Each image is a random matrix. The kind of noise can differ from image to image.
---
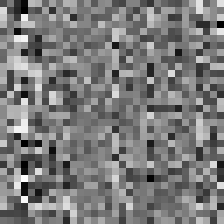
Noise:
columns of uneven size
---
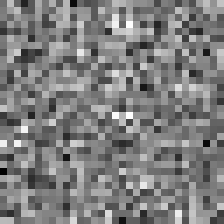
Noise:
low rank plus noise
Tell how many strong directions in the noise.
five to eight
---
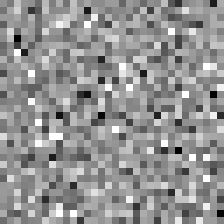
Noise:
heavy tails
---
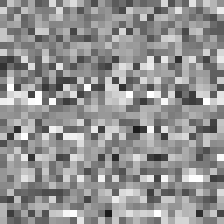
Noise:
rows of uneven size
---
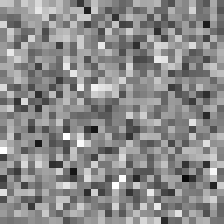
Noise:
independent entries
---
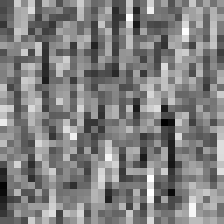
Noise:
streaked along the columns
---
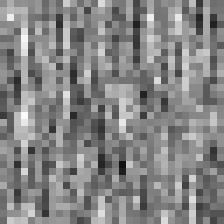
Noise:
streaked along the columns
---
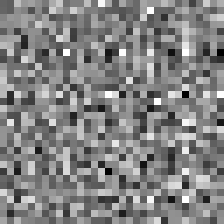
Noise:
low rank plus noise
